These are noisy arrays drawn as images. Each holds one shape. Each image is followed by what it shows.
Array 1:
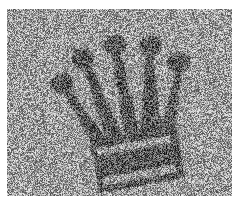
dark chess queen
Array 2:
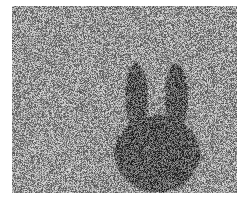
dark rabbit's head
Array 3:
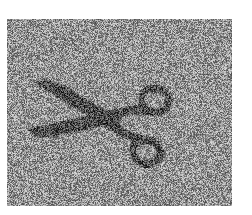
dark pair of scissors
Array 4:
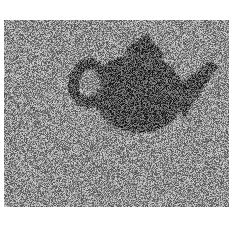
dark teapot
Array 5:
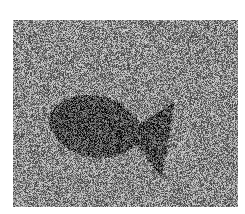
dark fish
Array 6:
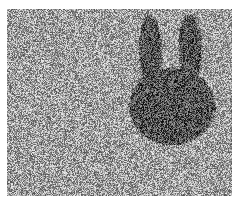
dark rabbit's head
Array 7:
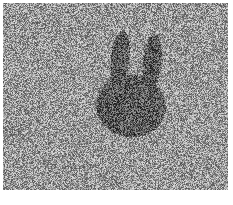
dark rabbit's head
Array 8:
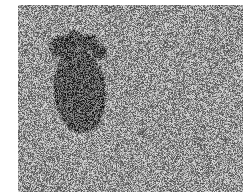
dark footprint
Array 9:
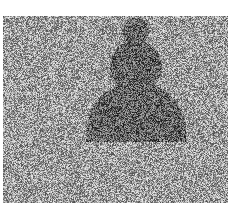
dark chess pawn
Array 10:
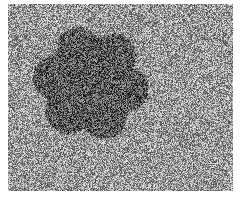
dark flower
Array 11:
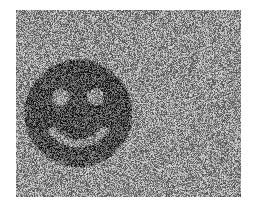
dark smiling face
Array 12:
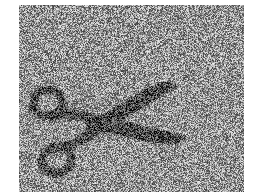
dark pair of scissors
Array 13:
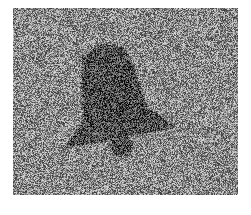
dark bell
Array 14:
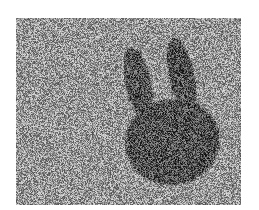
dark rabbit's head
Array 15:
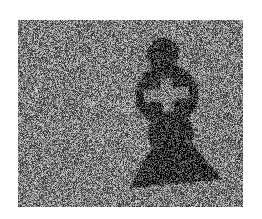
dark chess bishop
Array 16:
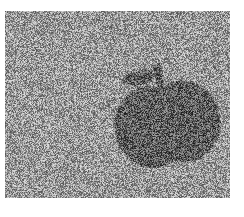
dark apple
